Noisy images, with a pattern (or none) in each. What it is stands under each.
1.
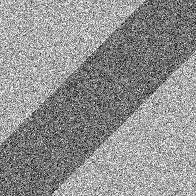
a diagonal band
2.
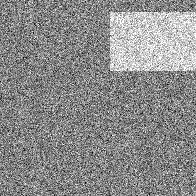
one block
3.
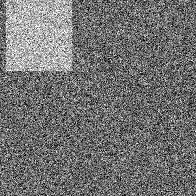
one block
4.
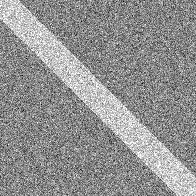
a diagonal band
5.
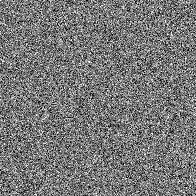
only noise
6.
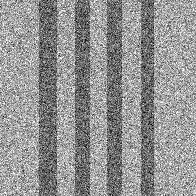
bands of columns
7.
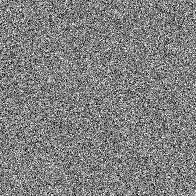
only noise
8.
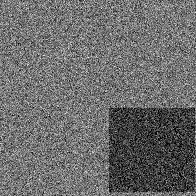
one block
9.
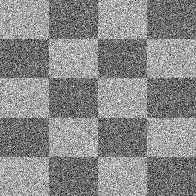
a checkerboard
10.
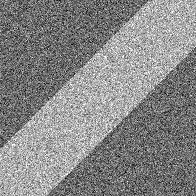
a diagonal band
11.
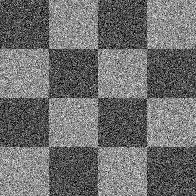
a checkerboard
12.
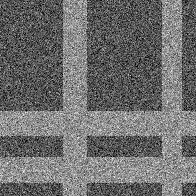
bands of rows crossing bands of columns
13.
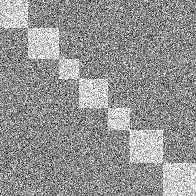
blocks along the diagonal
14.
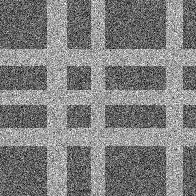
bands of rows crossing bands of columns
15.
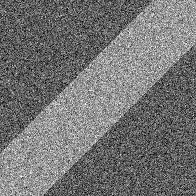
a diagonal band
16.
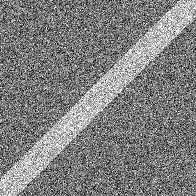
a diagonal band
